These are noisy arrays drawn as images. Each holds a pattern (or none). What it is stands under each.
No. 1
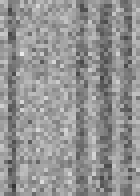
bands of columns
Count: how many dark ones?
4
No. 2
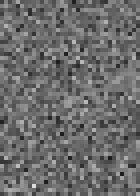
only noise
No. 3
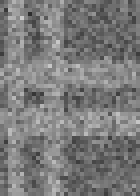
bands of rows crossing bands of columns
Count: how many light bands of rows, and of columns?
2 and 2
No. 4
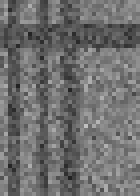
bands of rows crossing bands of columns
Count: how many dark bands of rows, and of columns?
1 and 3
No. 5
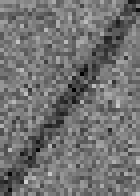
a diagonal band
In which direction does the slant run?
bottom left to top right
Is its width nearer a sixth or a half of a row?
a sixth
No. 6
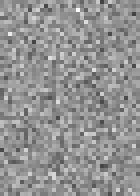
only noise
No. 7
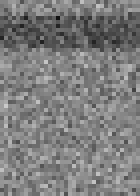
one band of rows
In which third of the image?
top
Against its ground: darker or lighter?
darker
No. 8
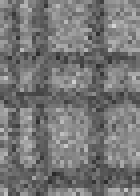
bands of rows crossing bands of columns
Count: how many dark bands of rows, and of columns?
3 and 3
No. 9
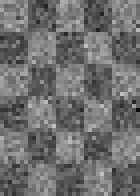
a checkerboard
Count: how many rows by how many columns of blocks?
6 by 5
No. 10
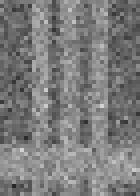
bands of rows crossing bands of columns
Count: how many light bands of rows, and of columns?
1 and 3
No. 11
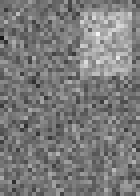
one block
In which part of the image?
top right
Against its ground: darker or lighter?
lighter
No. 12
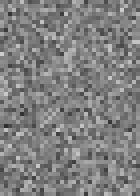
only noise
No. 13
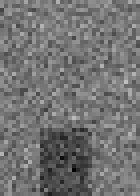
one block
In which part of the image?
bottom middle
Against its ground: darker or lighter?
darker
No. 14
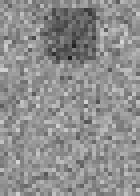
one block
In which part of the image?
top middle
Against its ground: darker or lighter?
darker
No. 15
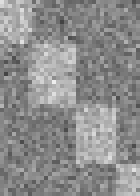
blocks along the diagonal
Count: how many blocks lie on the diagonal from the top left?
4
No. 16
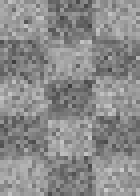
a checkerboard
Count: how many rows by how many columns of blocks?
5 by 3
